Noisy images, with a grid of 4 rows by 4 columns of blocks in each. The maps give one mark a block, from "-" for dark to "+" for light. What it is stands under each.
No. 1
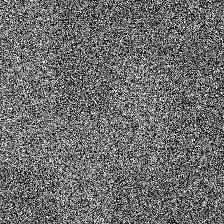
+---
+-+-
+++-
-+--
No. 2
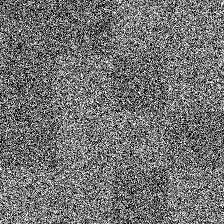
--++
-+-+
-++-
++-+
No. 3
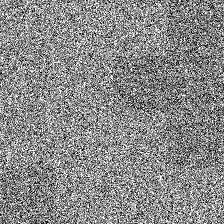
+++-
++--
+++-
-+++
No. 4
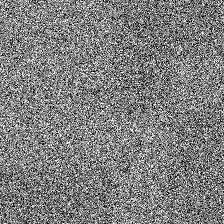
++--
++-+
+++-
--+-
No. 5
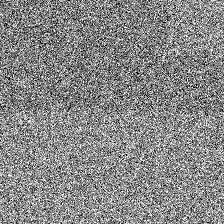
---+
----
++++
++++
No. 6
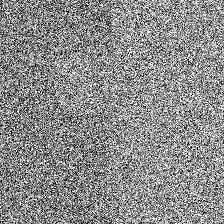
--++
-+++
--++
--++
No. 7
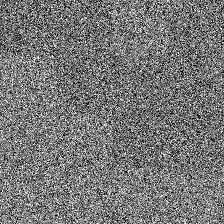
--+-
+---
++--
++++
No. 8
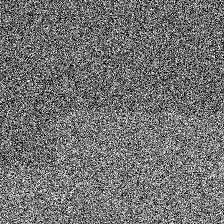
----
----
-+++
++++
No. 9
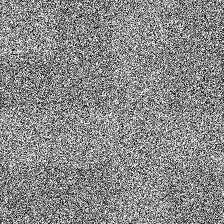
+-+-
--+-
++++
--+-
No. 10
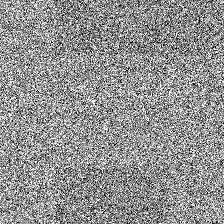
+---
++++
++++
+--+
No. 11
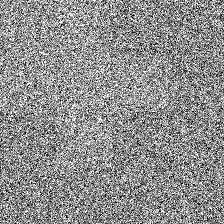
++--
+++-
-+--
----
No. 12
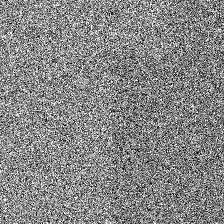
+++-
++--
++--
++--
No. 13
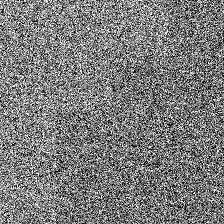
+++-
++--
+---
+---
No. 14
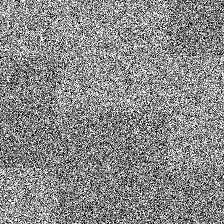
+++-
-+++
---+
+---
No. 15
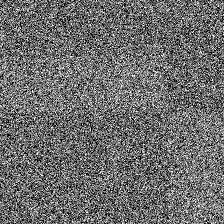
----
+++-
---+
---+
